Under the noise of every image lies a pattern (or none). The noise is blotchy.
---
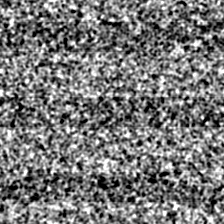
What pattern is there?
horizontal stripes
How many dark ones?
3
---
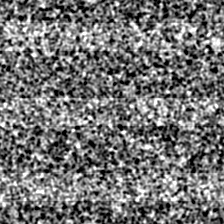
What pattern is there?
horizontal stripes
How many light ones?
3
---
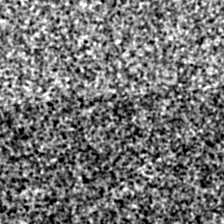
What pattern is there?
a sharp edge
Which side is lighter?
top
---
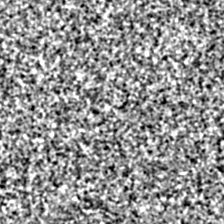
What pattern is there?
only noise
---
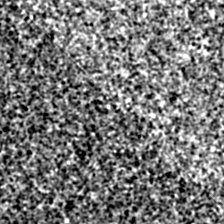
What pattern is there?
a sharp edge
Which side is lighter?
top right
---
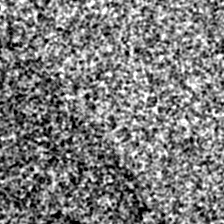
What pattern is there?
a sharp edge
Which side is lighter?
top right
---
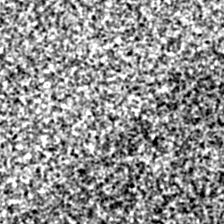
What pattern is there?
a sharp edge
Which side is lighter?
top left
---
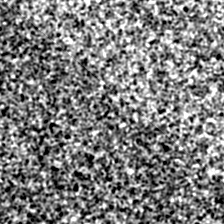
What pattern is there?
a sharp edge
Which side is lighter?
top right
